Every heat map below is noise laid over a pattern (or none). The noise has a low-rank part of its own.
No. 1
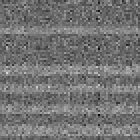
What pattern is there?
bands of rows
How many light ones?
5
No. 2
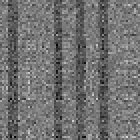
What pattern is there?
bands of columns
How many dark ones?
4
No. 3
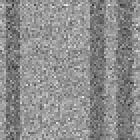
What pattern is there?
bands of columns
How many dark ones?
3
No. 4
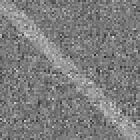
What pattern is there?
a diagonal band
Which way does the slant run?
top left to bottom right
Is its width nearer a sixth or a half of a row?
a sixth
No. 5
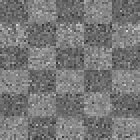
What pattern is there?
a checkerboard
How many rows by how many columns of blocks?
6 by 5
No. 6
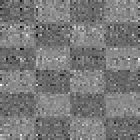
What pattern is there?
a checkerboard
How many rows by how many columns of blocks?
6 by 4
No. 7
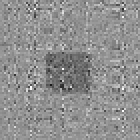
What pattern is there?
one block
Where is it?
centre
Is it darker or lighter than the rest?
darker
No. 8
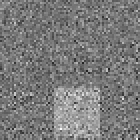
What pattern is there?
one block
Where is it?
bottom middle
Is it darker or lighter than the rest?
lighter
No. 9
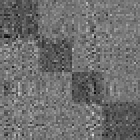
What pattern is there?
blocks along the diagonal
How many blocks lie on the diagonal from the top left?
4
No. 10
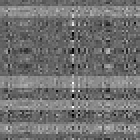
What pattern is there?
bands of rows
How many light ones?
4
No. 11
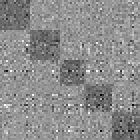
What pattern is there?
blocks along the diagonal
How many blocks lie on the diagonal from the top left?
5
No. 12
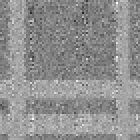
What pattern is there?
bands of rows crossing bands of columns
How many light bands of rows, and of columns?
2 and 2
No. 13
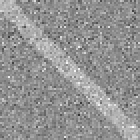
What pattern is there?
a diagonal band
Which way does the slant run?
top left to bottom right
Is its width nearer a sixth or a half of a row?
a sixth
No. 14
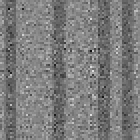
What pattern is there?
bands of columns
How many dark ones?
4
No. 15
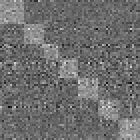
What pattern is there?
blocks along the diagonal
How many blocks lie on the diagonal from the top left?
7
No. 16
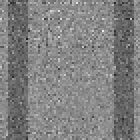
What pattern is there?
bands of columns
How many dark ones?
2
